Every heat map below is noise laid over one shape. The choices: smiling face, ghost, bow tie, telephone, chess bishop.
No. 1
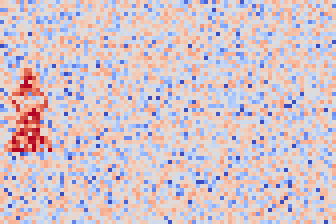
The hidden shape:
chess bishop
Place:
middle left
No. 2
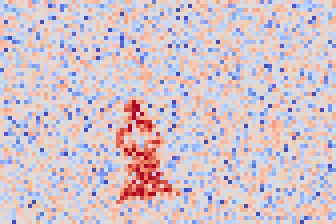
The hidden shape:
chess bishop
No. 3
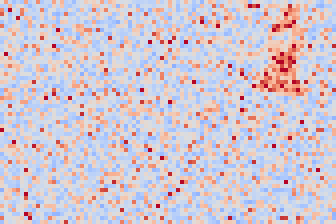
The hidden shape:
chess bishop
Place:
top right
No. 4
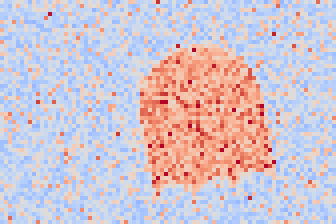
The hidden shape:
ghost
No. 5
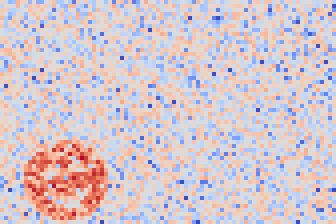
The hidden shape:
smiling face
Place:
bottom left
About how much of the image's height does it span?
a third
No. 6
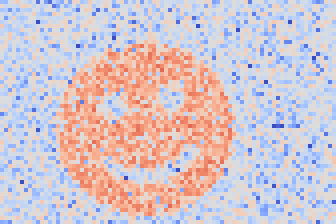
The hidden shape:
smiling face
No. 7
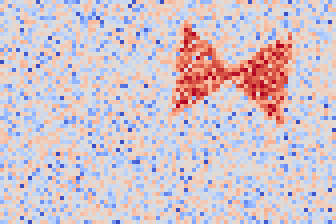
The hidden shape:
bow tie
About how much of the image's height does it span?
half
